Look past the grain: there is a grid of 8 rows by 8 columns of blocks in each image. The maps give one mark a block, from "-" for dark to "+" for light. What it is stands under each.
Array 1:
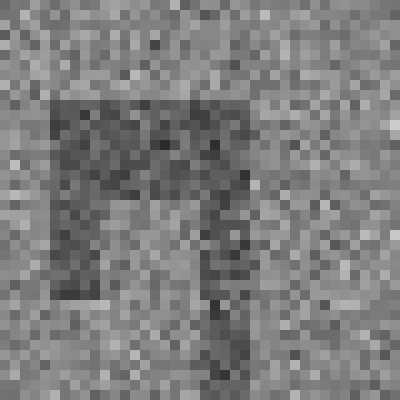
+ + + + + + + +
+ + + + + + + +
+ - - - - + + +
+ - - - - + + +
+ - + + - + + +
+ - + + - + + +
+ + + + - + + +
+ + + + - + + +
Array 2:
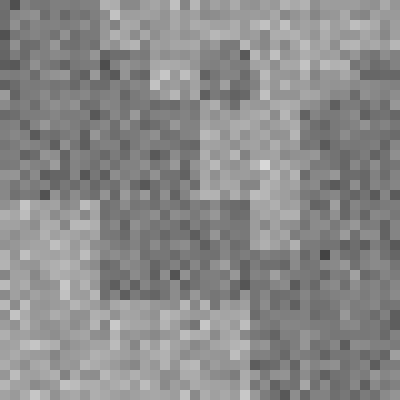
- - + + + + + +
- - - + - + + -
- - - - + + - -
- - - - + + - -
+ + - - - + - -
+ + - - - - - -
+ + + + + - - -
+ + + + + - - -
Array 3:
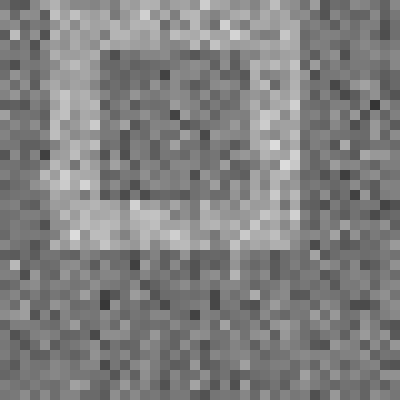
- + + + + + - -
- + - - - + - -
- + - - - + - -
- + - - - + - -
- + + + + + - -
- - - - - - - -
- - - - - - - -
- - - - - - - -
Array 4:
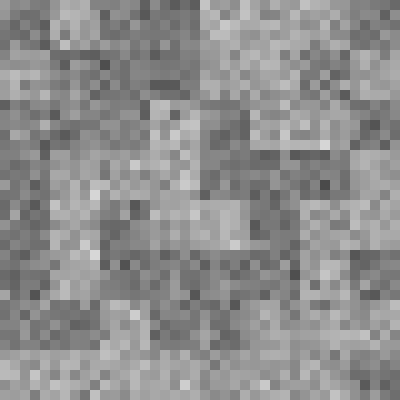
- + - - + + + -
+ - - - + + - +
- - - + - + + -
- + + + - - - +
- + - + + - + +
- + - - - - + -
- - + - - + + +
+ + + + + + + -
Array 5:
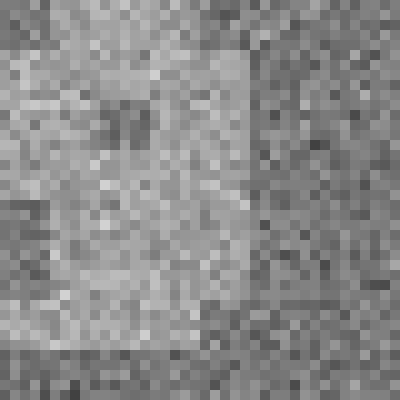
- + + + - - - -
+ + + + + - - -
+ + - + + - - -
+ + + + + - - -
- + + + + - - -
- + + + + - - -
+ + + + - - - -
- - - - - - - -
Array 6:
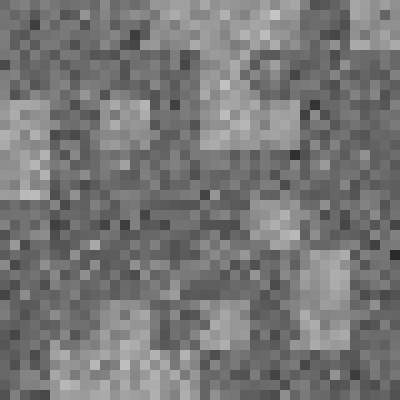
- - - + + + - +
- - - - + - - -
+ - + - + + - -
+ - - - - - - -
- - - - - + - -
- - - - - - + -
- - + - + - + -
- + + + - - - -
